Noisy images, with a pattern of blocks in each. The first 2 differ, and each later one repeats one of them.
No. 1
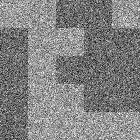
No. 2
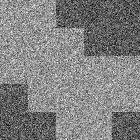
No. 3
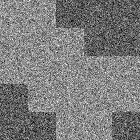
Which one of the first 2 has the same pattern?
2
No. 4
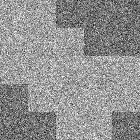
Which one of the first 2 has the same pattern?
2
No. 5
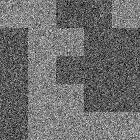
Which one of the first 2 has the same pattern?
1
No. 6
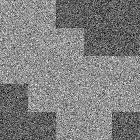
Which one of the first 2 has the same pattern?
2
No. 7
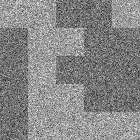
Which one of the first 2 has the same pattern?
1
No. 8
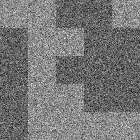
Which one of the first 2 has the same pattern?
1
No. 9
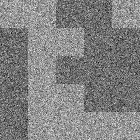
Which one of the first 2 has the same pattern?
1
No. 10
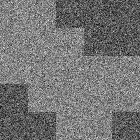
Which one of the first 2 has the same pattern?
2
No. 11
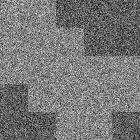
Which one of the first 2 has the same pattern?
2
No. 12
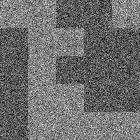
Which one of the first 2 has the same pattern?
1
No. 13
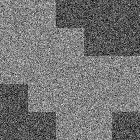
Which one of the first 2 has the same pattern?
2
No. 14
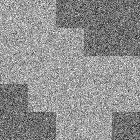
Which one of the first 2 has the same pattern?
2
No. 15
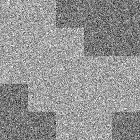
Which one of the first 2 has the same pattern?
2
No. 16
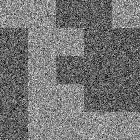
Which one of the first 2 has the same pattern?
1
